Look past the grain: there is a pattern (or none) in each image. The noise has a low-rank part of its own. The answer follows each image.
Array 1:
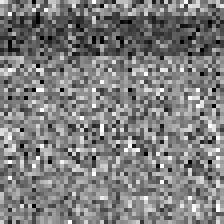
one horizontal stripe
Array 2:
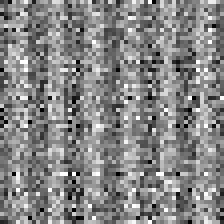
vertical stripes
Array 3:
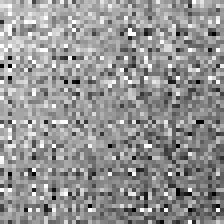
a smooth slope
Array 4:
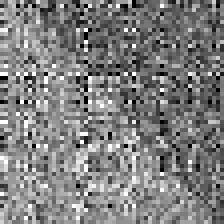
a sharp edge
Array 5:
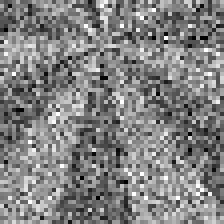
spokes from one point
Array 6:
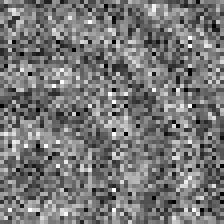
rings round one point
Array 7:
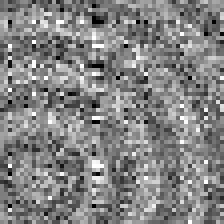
rings round one point
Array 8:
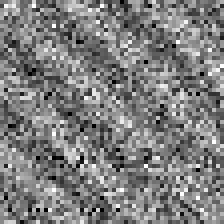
diagonal stripes
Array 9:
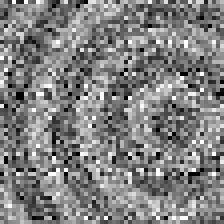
rings round one point
